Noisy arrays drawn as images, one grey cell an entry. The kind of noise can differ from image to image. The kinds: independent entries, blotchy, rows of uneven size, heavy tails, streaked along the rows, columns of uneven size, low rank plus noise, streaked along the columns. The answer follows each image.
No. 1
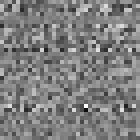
rows of uneven size
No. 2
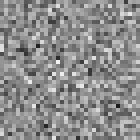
independent entries
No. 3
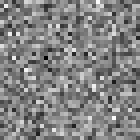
independent entries
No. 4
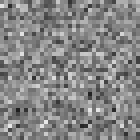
low rank plus noise
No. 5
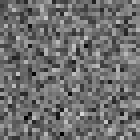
independent entries
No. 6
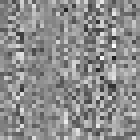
columns of uneven size
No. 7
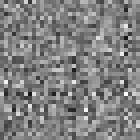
low rank plus noise
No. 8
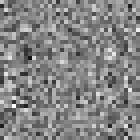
low rank plus noise
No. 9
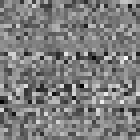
rows of uneven size
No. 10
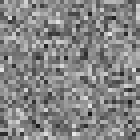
low rank plus noise
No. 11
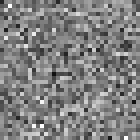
independent entries
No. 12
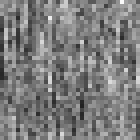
streaked along the columns
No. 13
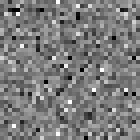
heavy tails
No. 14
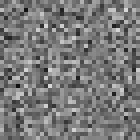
low rank plus noise
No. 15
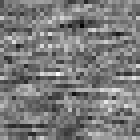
streaked along the rows
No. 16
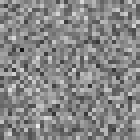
independent entries
